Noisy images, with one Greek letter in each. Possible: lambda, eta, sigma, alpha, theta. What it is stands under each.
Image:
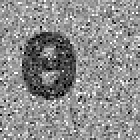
theta
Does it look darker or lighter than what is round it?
darker
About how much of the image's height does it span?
half
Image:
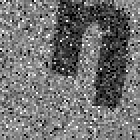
eta
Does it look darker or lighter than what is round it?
darker
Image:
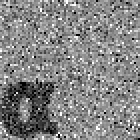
alpha
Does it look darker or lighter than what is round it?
darker
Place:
bottom left
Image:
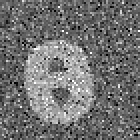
theta
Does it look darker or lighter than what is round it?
lighter
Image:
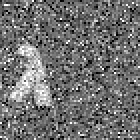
lambda
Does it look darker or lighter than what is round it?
lighter
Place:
middle left
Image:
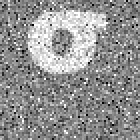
sigma
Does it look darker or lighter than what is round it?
lighter
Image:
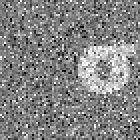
sigma
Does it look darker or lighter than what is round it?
lighter
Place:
middle right
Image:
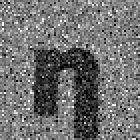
eta
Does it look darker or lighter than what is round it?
darker
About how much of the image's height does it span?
two thirds
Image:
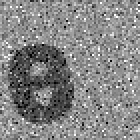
theta
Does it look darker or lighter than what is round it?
darker
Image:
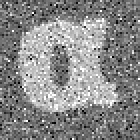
alpha
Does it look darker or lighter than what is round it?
lighter
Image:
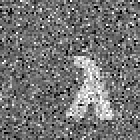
lambda
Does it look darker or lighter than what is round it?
lighter
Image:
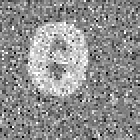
theta
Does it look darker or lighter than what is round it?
lighter
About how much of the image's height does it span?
half
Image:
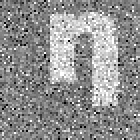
eta
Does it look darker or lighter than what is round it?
lighter
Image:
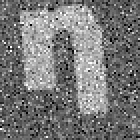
eta
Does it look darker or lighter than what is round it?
lighter
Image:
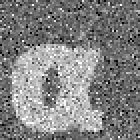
alpha
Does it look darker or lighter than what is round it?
lighter
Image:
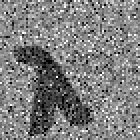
lambda
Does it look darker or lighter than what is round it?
darker
